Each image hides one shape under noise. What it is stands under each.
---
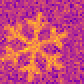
snowflake
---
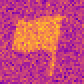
flag
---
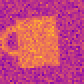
cup
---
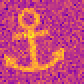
anchor
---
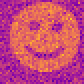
smiling face
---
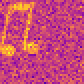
pair of musical notes
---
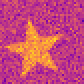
star
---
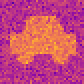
car
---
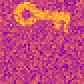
key
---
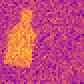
bottle
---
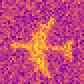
airplane
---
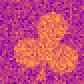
club
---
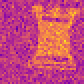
chess rook
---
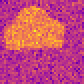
cloud
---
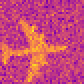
airplane
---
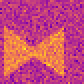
bow tie
